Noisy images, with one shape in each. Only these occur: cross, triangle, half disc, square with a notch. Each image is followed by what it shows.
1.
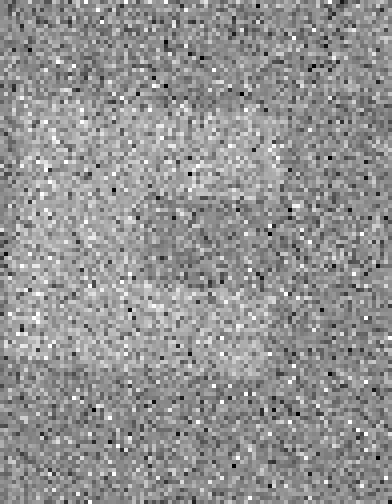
square with a notch
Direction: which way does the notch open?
right
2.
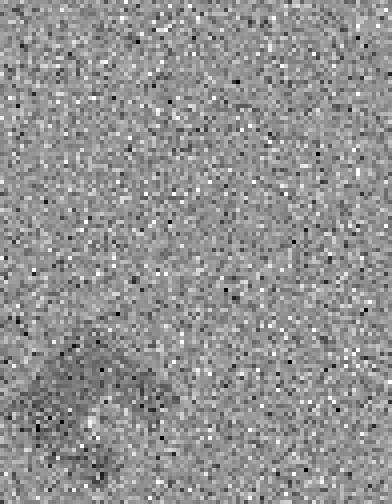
square with a notch
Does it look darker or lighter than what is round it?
darker
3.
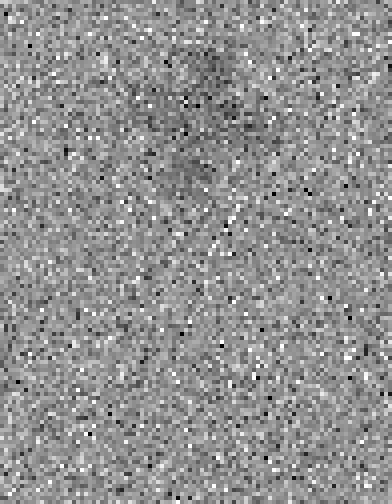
cross
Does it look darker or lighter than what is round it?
darker
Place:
top middle
